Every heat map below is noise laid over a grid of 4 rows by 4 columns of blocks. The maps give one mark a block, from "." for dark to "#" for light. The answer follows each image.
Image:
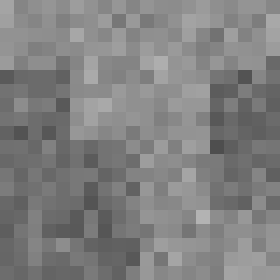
# # # #
. # # .
. . # .
. . # #
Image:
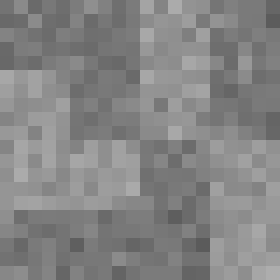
. . # .
# . # .
# # . #
. . . #
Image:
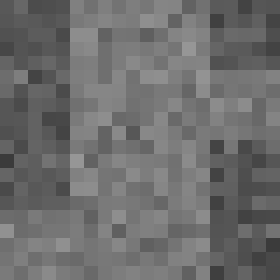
. # # .
. # # #
. # # .
# # # .
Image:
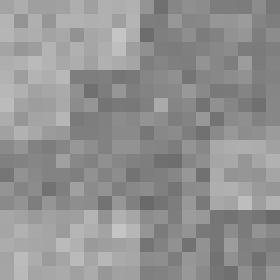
# # . .
# . . .
. . . #
# # . .
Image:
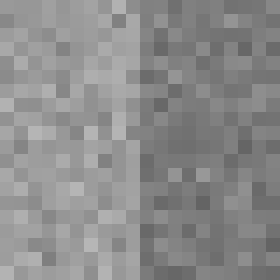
# # . .
# # . .
# # . .
# # . .
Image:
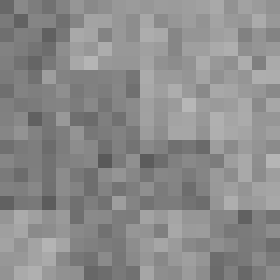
. # # #
. . # #
. . . #
# . # .
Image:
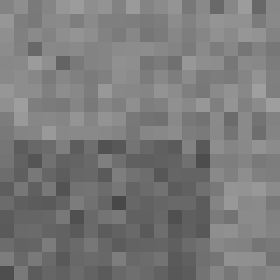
# # # #
# # # #
. . . #
. . . #
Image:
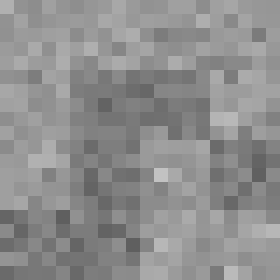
# # # #
# . . #
# . # .
. . # #
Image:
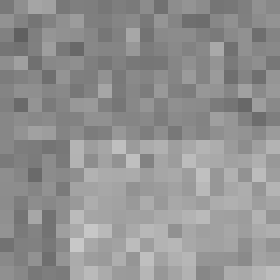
. . . .
. . . .
. # # #
. # # #
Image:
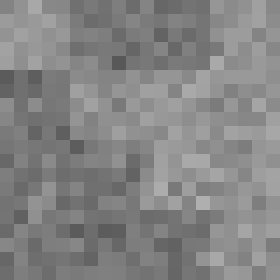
# . . #
. # # #
. . # #
. . . #
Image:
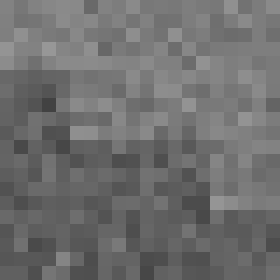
# # # #
. # # #
. . . #
. . . .
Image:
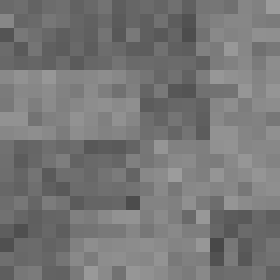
. . . #
# # . #
. . # #
. # # .
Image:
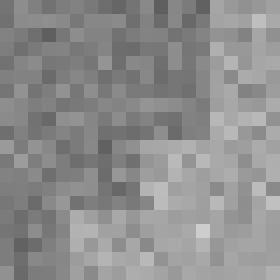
. . . #
. . . #
. . # #
. # # #
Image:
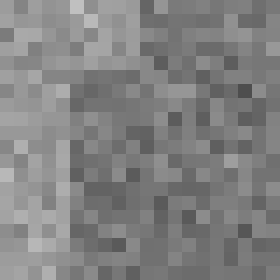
# # . .
# . . .
# . . .
# . . .
